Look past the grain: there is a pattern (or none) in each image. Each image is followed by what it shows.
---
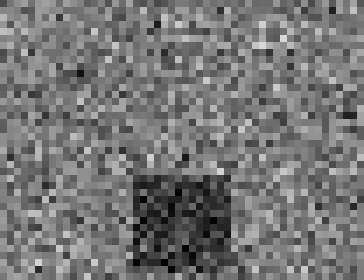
one block
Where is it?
bottom middle
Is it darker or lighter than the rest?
darker
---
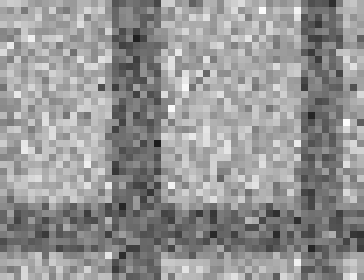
bands of rows crossing bands of columns
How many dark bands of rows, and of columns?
1 and 2
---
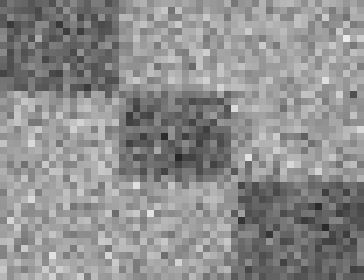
blocks along the diagonal
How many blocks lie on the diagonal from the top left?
3
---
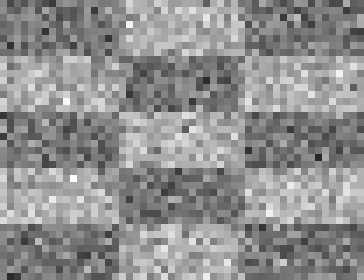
a checkerboard
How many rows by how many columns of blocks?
5 by 3
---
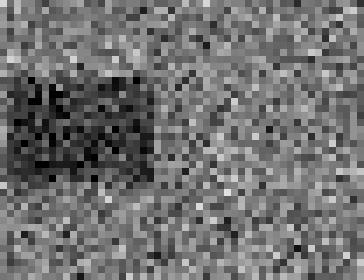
one block
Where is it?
middle left
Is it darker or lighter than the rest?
darker
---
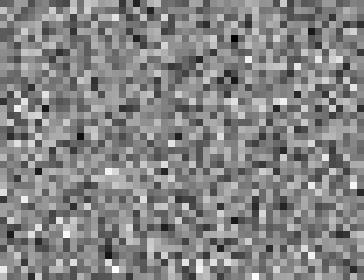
only noise
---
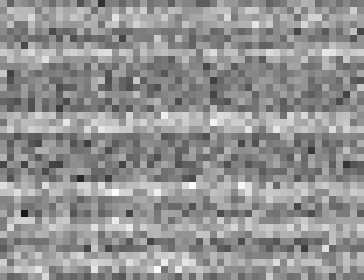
bands of rows
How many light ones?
6
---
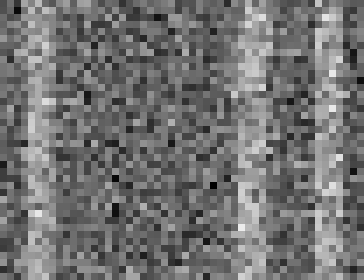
bands of columns
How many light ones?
3
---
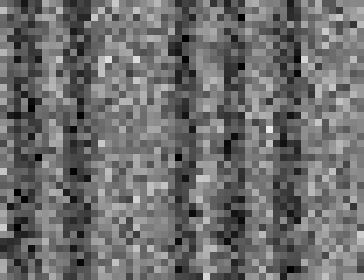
bands of columns
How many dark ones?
5
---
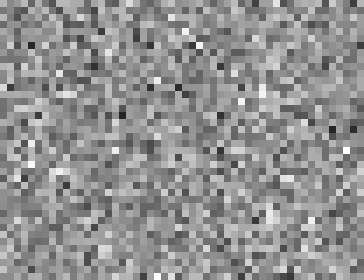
only noise
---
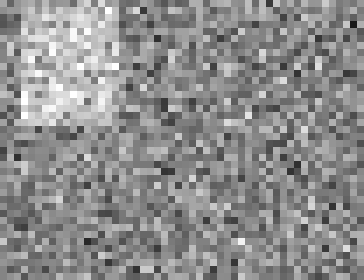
one block
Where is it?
top left
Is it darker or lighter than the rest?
lighter
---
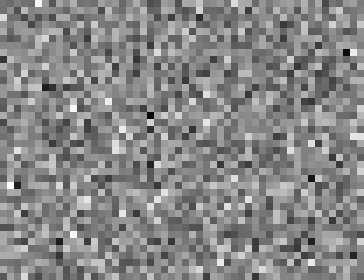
only noise
